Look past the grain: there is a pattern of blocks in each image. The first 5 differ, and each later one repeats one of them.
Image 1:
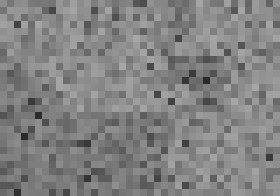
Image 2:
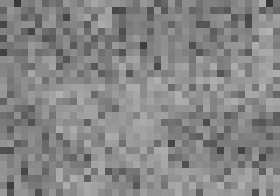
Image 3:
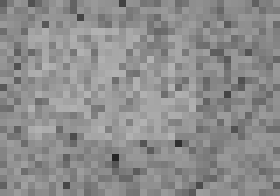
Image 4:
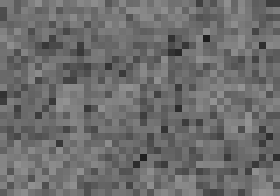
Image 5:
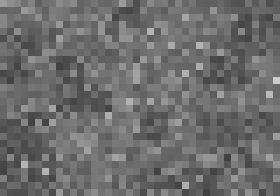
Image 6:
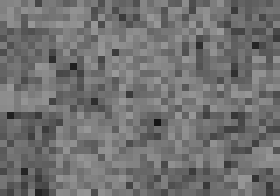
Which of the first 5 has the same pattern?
5
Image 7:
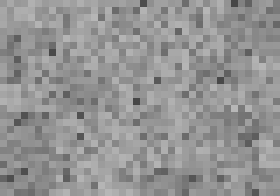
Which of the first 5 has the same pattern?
5
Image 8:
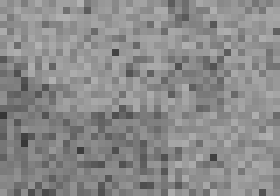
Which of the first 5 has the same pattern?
1
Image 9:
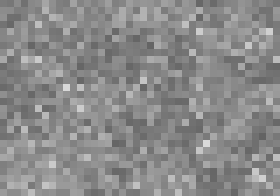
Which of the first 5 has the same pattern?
4
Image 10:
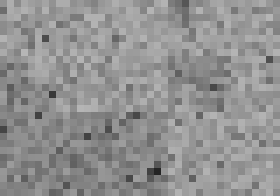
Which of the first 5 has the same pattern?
1
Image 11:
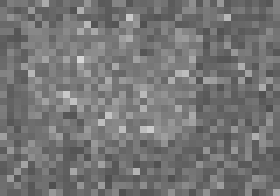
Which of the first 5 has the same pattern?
3
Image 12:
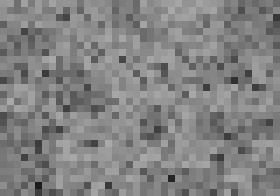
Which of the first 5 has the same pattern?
5
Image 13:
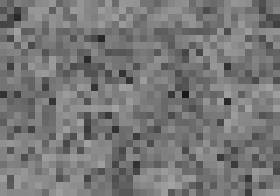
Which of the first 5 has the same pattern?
4
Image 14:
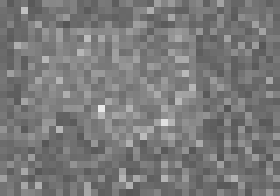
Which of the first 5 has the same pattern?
3
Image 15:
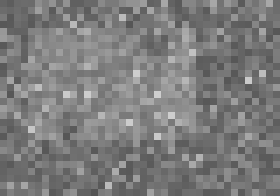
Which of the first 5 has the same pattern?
3
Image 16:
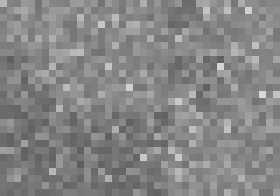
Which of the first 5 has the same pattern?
1
